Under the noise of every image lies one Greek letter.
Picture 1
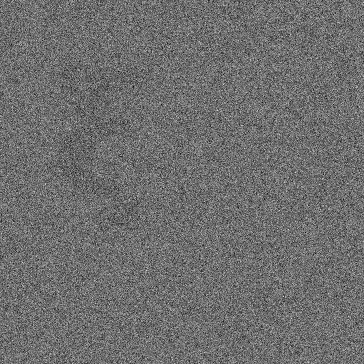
xi
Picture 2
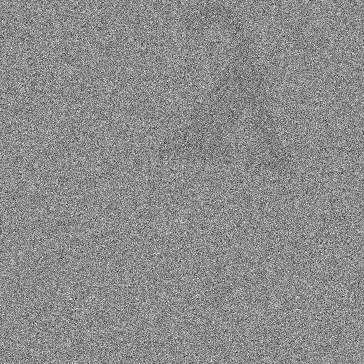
lambda
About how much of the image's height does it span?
half
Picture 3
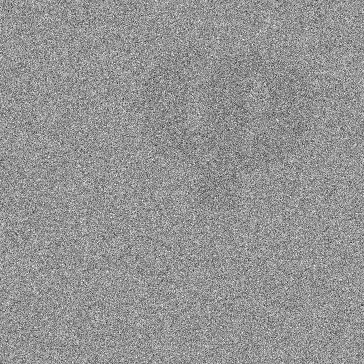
phi
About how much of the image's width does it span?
half
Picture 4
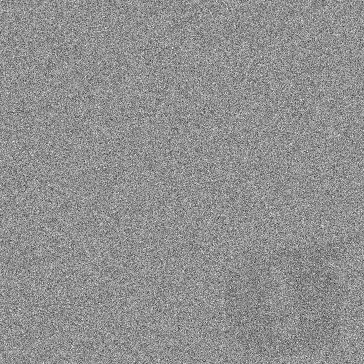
sigma
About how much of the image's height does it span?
a third
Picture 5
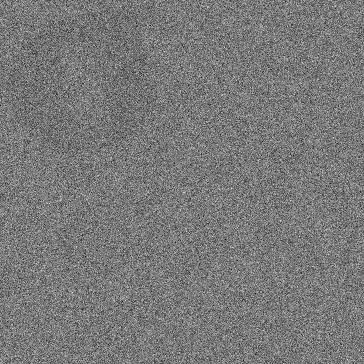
sigma
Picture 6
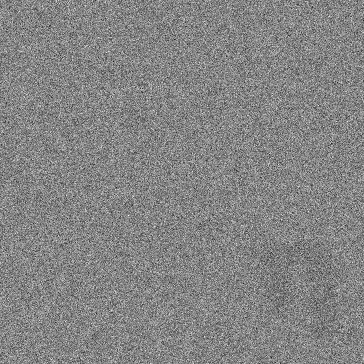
eta
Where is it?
bottom right
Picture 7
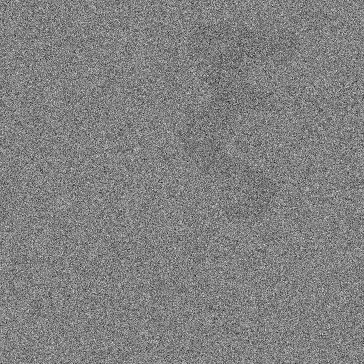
xi
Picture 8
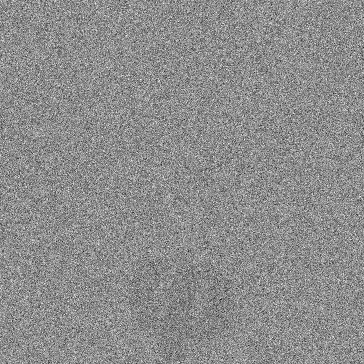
phi
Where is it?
bottom middle
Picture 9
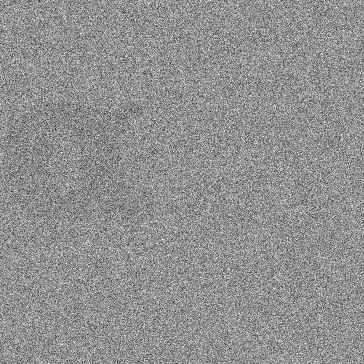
alpha
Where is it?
middle left
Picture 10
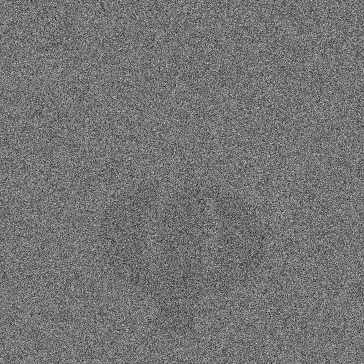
phi
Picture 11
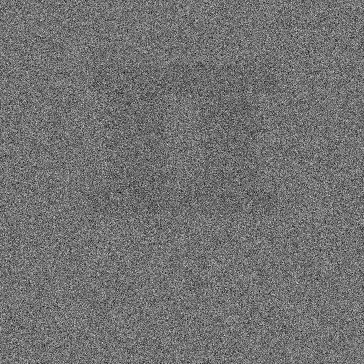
pi
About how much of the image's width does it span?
half
